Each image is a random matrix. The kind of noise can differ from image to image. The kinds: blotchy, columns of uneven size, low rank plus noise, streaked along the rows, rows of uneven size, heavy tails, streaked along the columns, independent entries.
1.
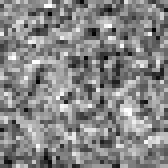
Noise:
blotchy
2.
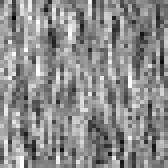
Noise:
streaked along the columns
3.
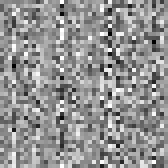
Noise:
columns of uneven size
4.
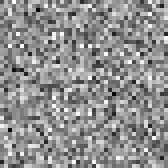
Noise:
independent entries
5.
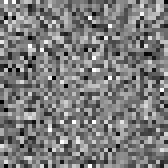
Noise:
low rank plus noise
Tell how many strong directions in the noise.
five to eight
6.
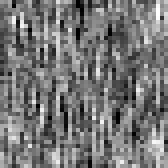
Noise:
streaked along the columns
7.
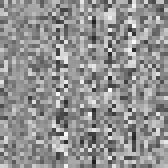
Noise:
columns of uneven size
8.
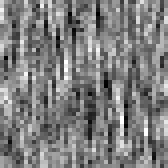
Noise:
streaked along the columns
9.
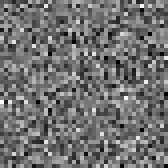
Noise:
low rank plus noise
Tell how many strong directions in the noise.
five to eight
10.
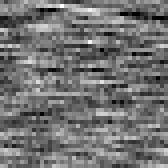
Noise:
streaked along the rows
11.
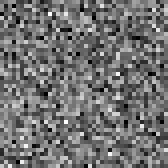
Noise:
independent entries
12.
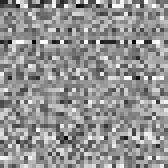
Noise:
rows of uneven size
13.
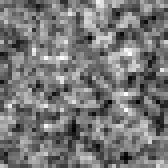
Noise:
blotchy
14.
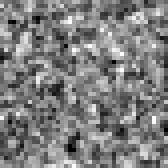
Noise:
blotchy
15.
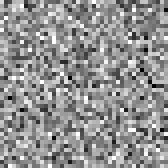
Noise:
independent entries
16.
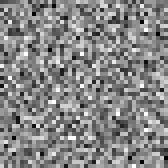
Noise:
independent entries
